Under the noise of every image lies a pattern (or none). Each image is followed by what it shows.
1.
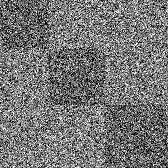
blocks along the diagonal
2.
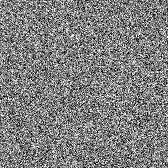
only noise
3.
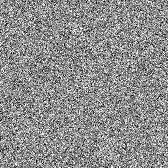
only noise
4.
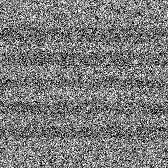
bands of rows
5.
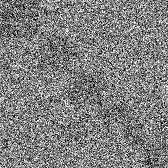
blocks along the diagonal
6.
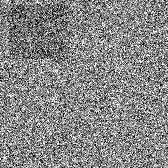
one block
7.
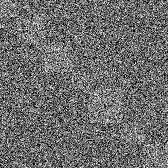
blocks along the diagonal
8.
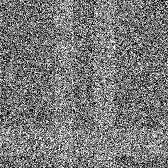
bands of rows crossing bands of columns
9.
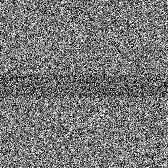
one band of rows
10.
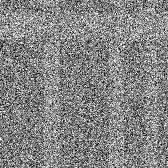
bands of rows crossing bands of columns
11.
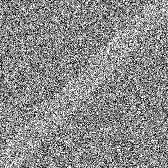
a diagonal band
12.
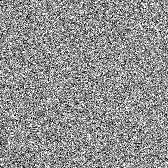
only noise
